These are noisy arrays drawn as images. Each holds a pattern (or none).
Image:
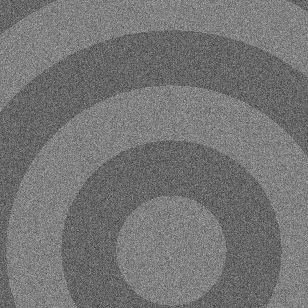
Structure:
rings round one point
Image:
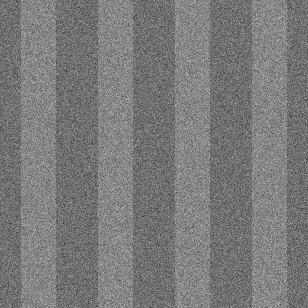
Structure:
vertical stripes
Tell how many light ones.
4
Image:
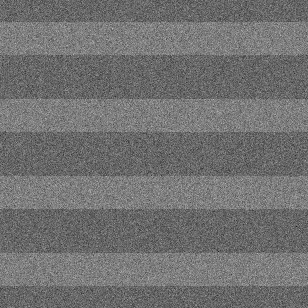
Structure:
horizontal stripes
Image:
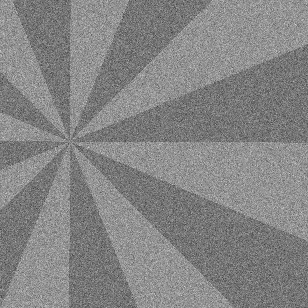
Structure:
spokes from one point
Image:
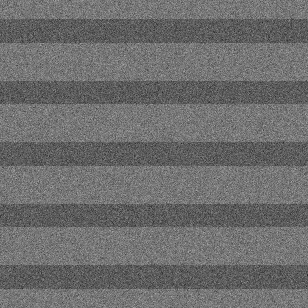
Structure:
horizontal stripes
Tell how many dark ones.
5
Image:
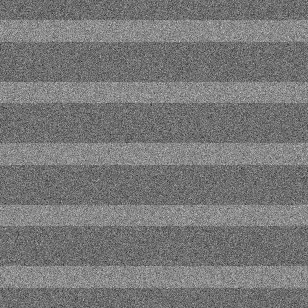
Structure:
horizontal stripes
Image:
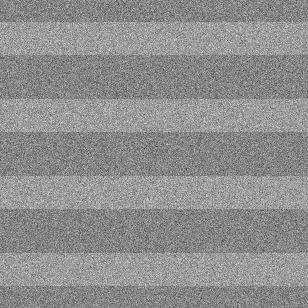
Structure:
horizontal stripes
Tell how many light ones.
4
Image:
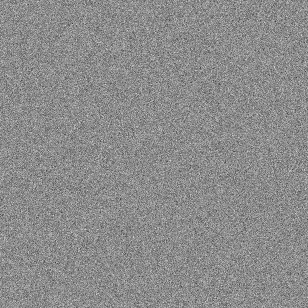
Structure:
only noise
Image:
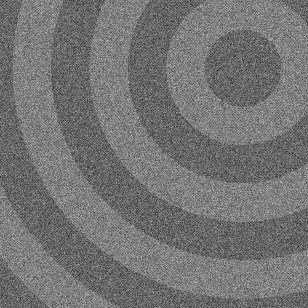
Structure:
rings round one point
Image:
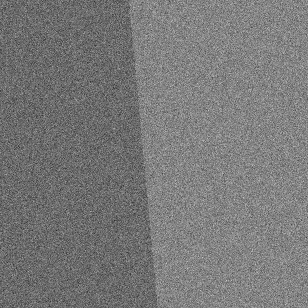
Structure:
a sharp edge
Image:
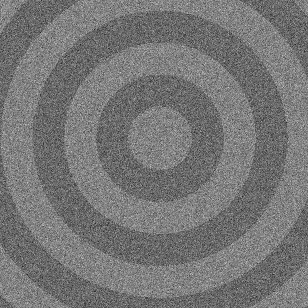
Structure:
rings round one point
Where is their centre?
centre
